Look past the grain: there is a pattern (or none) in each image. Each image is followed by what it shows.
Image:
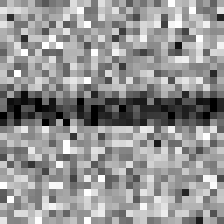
one band of rows
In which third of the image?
middle
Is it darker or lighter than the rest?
darker
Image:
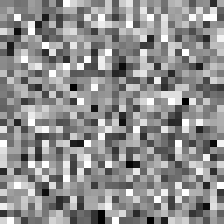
only noise
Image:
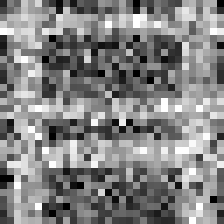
bands of rows crossing bands of columns
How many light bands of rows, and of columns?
3 and 2
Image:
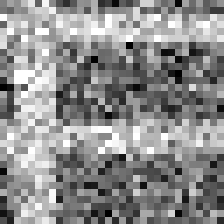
bands of rows crossing bands of columns
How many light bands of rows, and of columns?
2 and 1
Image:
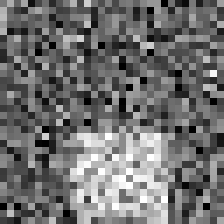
one block
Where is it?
bottom middle
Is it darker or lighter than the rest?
lighter
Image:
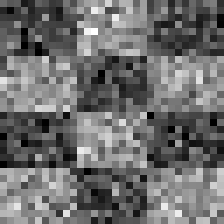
a checkerboard
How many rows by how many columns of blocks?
4 by 3
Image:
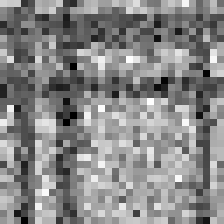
bands of rows crossing bands of columns
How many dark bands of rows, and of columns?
2 and 3
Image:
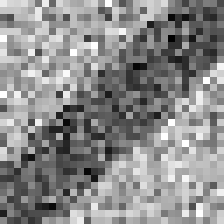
a diagonal band
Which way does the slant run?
bottom left to top right
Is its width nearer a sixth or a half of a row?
a half
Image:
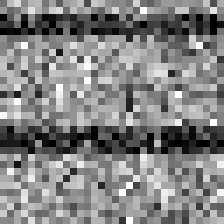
bands of rows
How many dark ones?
2
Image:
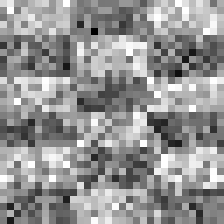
a checkerboard
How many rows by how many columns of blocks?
6 by 3
